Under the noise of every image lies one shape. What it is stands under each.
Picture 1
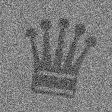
chess queen
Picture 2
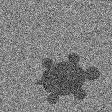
turtle
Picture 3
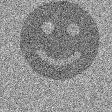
smiling face
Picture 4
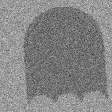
ghost
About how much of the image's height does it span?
nearly all
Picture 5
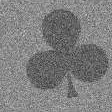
club
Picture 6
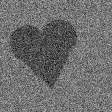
heart
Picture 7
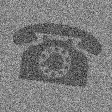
telephone
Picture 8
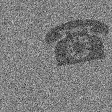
telephone
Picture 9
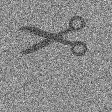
pair of scissors
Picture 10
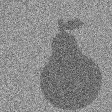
pear
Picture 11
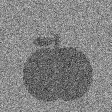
apple
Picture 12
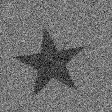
star
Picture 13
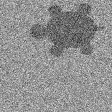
turtle
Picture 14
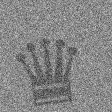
chess queen
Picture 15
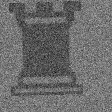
chess rook
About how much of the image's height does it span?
nearly all
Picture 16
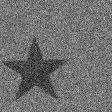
star
